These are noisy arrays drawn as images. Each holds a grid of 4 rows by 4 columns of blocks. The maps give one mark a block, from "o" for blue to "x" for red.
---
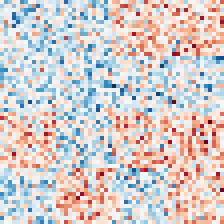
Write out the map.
o o x x
o o o o
x o x x
o x o x
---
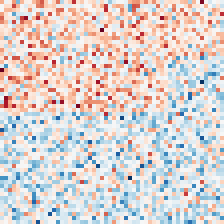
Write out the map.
x x x x
x x x o
o o o o
o o o o
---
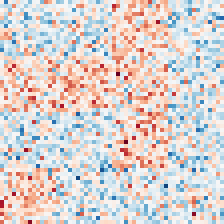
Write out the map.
o o x o
x x x o
o o x o
x o o o
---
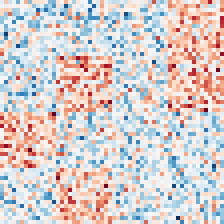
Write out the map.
o o o x
o x o x
x o o o
o x o o
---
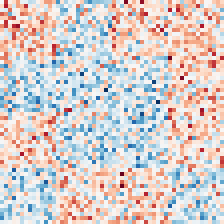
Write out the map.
x o x x
o o o x
x o o x
o x x o
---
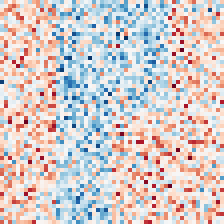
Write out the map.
x o o x
x o o x
x o x x
x o x x
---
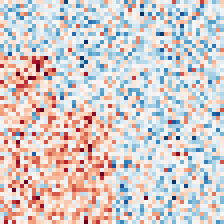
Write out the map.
o o o o
x o o o
x x o o
x x o o
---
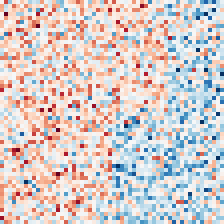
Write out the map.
x x x o
x x x o
x x o o
x x o o
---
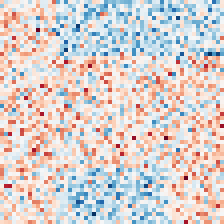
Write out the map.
x o o o
x x x x
x x x x
x o o x
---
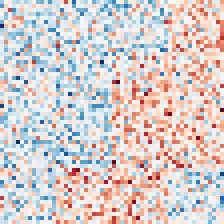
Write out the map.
o o o x
o o x x
o o x x
o x x o
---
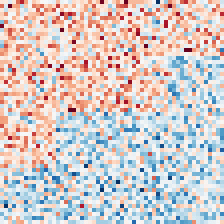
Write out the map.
x x x x
x x x o
x o o o
o o o o
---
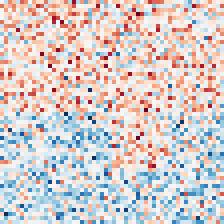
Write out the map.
x x x x
x x x x
o o x o
o o o o
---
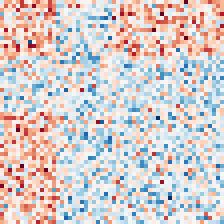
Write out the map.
x o x x
o o o o
x o o o
x o o o
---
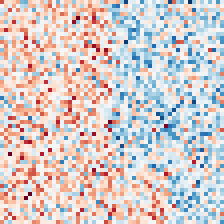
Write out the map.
x x o o
x x o o
x x o o
x x x o
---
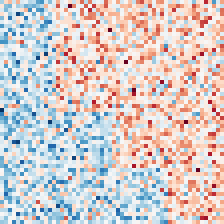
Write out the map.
o x x x
o x x x
o o x x
o o o x
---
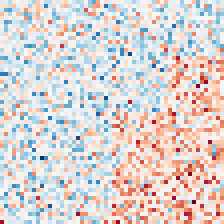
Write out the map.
o o o o
o o o x
o o x x
o o x x
